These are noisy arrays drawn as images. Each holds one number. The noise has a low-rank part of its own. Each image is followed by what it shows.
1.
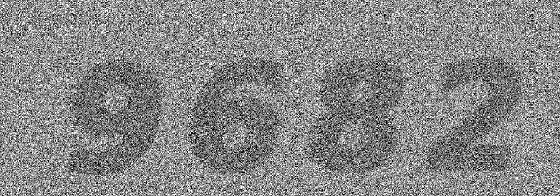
9682
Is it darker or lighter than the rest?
darker
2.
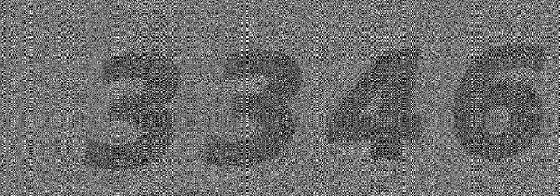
3346
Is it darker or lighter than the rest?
darker
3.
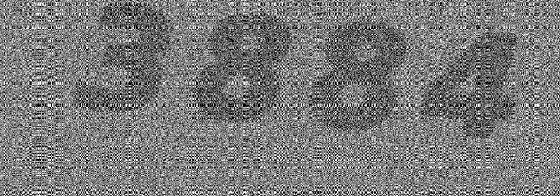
3884
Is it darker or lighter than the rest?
darker
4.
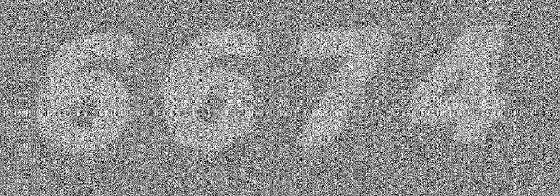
6674
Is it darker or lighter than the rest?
lighter
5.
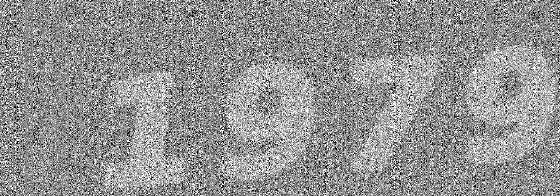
1979
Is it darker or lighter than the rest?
lighter
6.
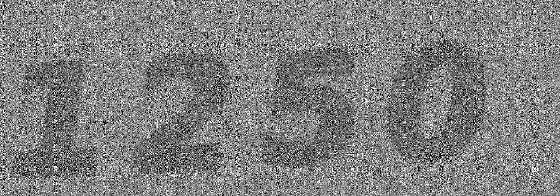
1250
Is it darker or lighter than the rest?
darker
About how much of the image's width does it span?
nearly all
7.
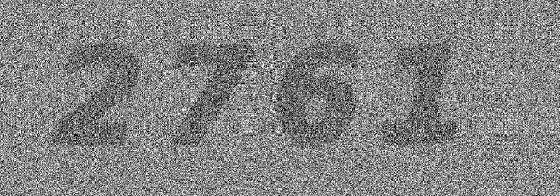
2761
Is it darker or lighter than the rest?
darker
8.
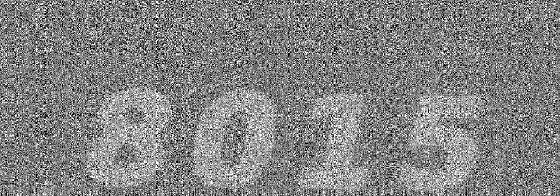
8015
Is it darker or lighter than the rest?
lighter
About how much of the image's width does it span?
two thirds
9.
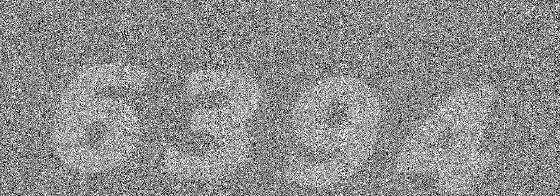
6394
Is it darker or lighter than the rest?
lighter
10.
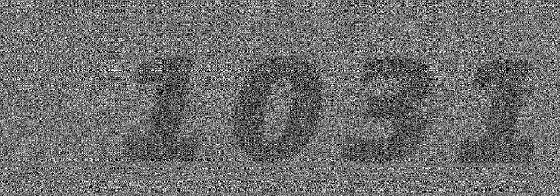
1031
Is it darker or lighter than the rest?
darker
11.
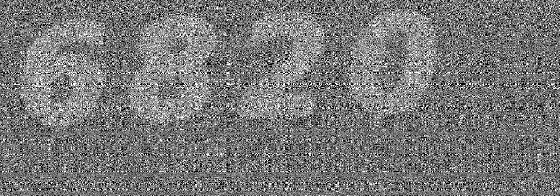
6820
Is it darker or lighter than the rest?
lighter
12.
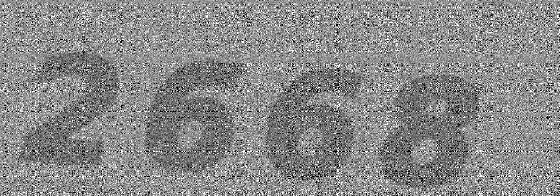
2668
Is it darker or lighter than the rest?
darker
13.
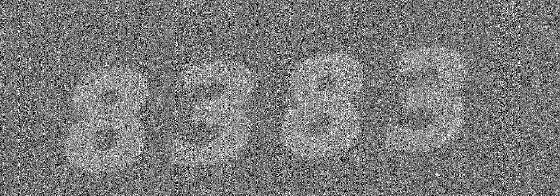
8383
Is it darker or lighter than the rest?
lighter
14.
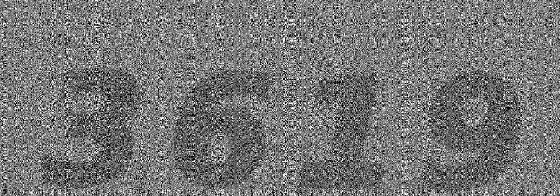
3619
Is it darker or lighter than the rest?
darker
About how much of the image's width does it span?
nearly all
